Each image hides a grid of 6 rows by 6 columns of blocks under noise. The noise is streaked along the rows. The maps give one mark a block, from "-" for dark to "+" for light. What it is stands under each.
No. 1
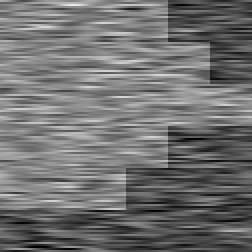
++++--
+++++-
++++++
++++--
+++---
------
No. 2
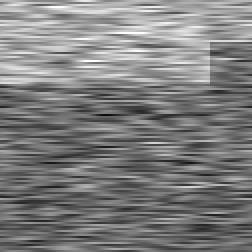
++++++
+++++-
------
------
------
------
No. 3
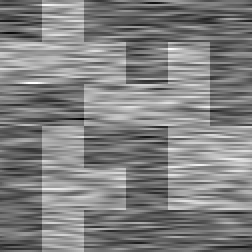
-+----
+++-+-
--+++-
-+--++
-++-++
-+----
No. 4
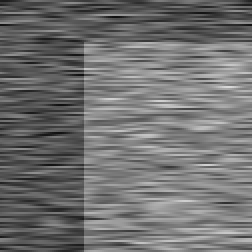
------
--++++
--++++
--++++
--++++
--++++
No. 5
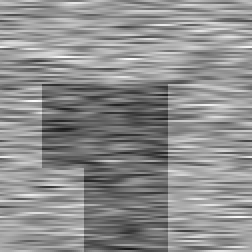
++++++
++++++
+---++
+---++
++--++
++--++
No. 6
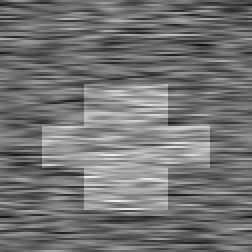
------
------
--++--
-++++-
--++--
------
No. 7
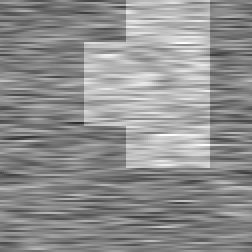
---++-
--+++-
--+++-
---++-
------
------
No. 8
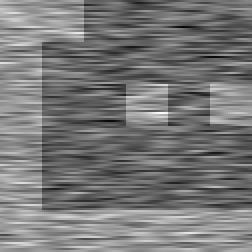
++----
+-----
+--+-+
+-----
+-----
++++++
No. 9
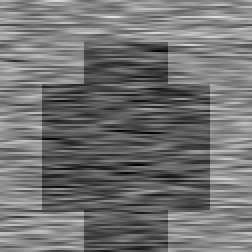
++++++
++--++
+----+
+----+
+----+
++--++
